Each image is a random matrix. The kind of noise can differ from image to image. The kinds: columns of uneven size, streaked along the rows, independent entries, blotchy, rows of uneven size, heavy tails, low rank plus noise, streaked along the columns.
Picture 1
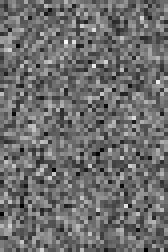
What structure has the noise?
independent entries
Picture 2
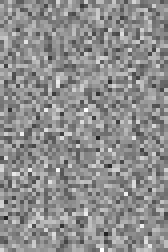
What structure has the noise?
independent entries
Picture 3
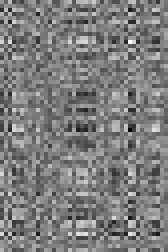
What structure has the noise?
low rank plus noise
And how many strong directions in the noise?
one
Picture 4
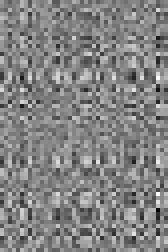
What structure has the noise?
low rank plus noise
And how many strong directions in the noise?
one
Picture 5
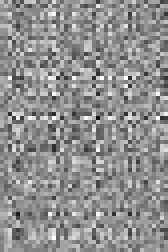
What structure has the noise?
low rank plus noise
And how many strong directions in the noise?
two
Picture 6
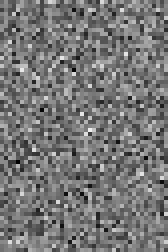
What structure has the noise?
independent entries
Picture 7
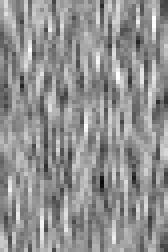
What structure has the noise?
streaked along the columns
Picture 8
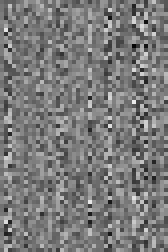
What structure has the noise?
columns of uneven size
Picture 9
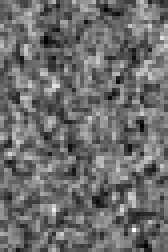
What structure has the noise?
blotchy
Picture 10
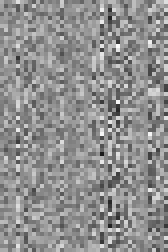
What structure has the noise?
columns of uneven size
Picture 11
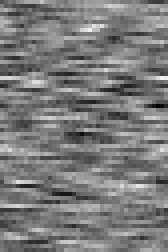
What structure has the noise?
streaked along the rows
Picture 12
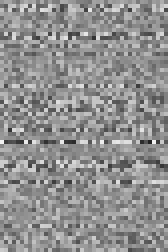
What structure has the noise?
rows of uneven size
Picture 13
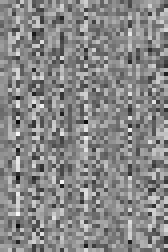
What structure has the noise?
columns of uneven size
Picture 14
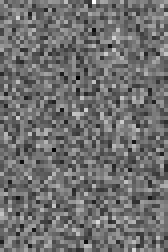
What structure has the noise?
independent entries
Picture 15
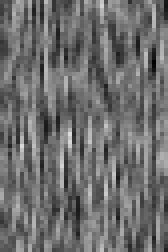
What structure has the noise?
streaked along the columns
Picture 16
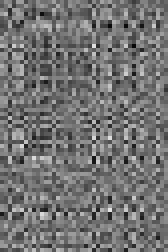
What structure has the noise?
low rank plus noise
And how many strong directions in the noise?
one
